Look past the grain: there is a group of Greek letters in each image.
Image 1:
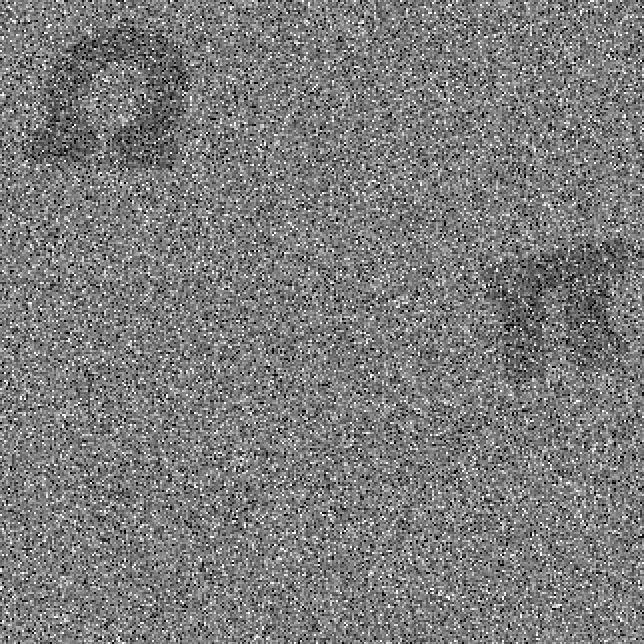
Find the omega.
top left
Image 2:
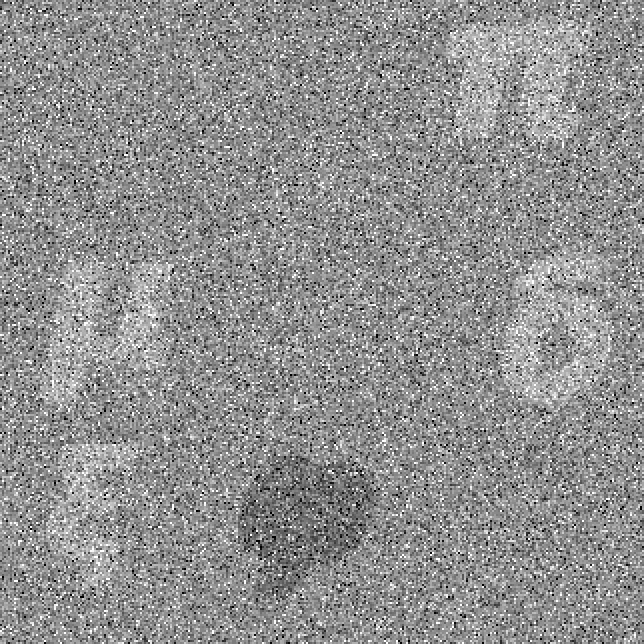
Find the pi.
top right
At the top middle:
nothing
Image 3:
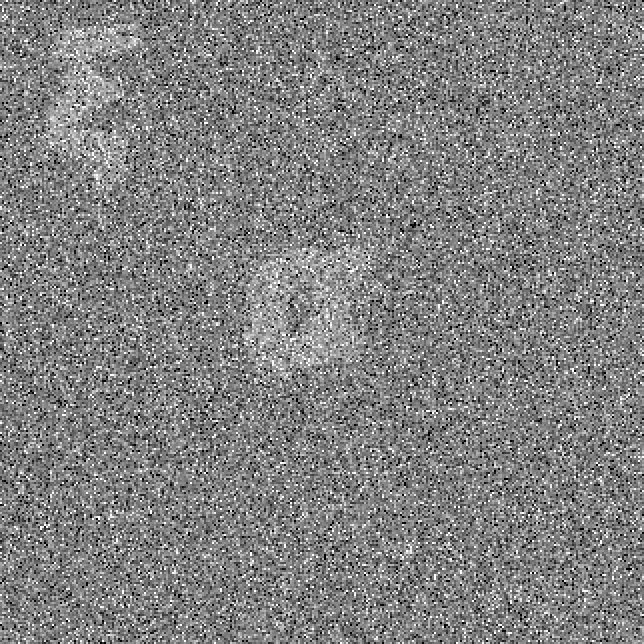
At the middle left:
nothing
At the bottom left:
nothing
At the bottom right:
nothing
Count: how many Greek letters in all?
2
